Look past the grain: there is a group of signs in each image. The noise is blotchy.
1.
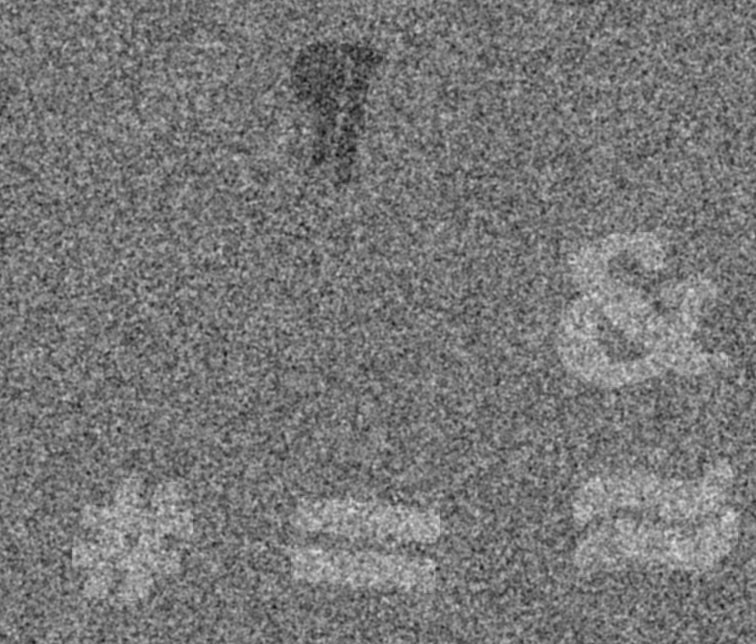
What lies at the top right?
nothing
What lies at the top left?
nothing
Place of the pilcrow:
top middle
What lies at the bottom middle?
equals sign
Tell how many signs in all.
5
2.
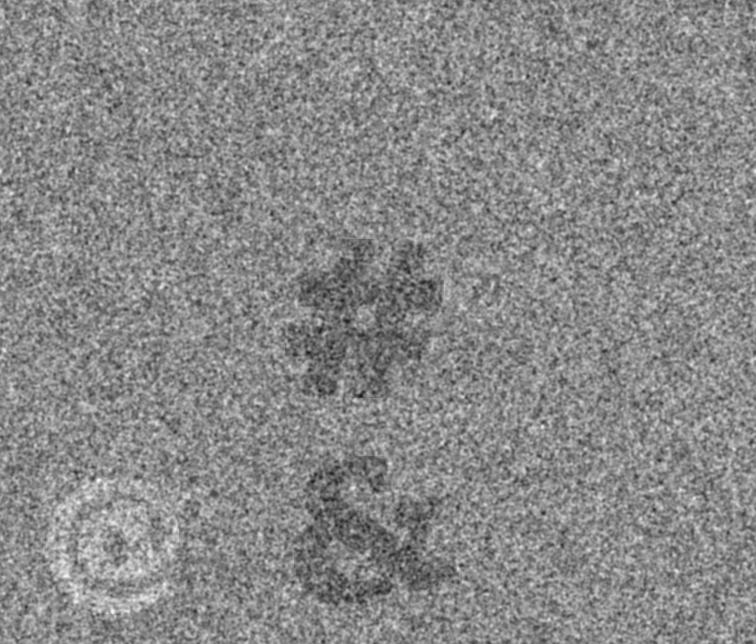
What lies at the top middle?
nothing
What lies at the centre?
hash sign
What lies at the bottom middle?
ampersand
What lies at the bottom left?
at sign
